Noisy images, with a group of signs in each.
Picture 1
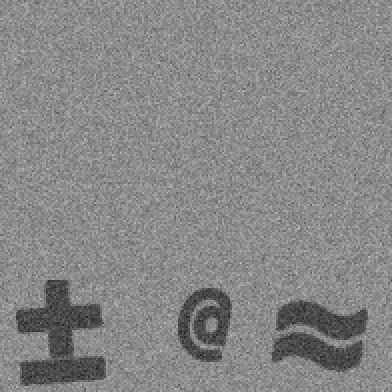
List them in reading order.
bottom left: plus-minus sign; bottom middle: at sign; bottom right: approximately sign
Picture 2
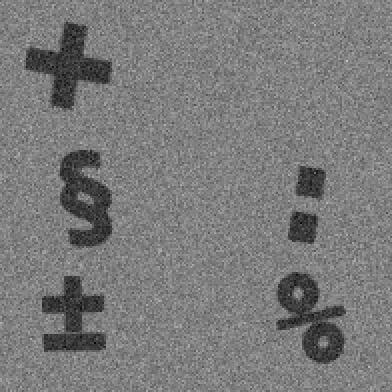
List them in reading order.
top left: plus sign; middle left: section sign; middle right: colon; bottom left: plus-minus sign; bottom right: percent sign
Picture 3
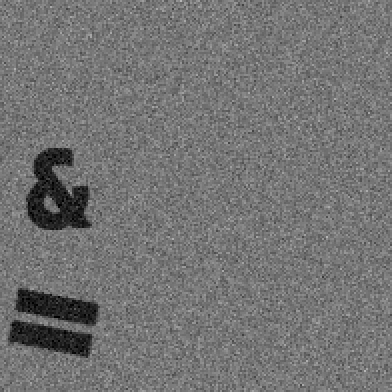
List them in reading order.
middle left: ampersand; bottom left: equals sign
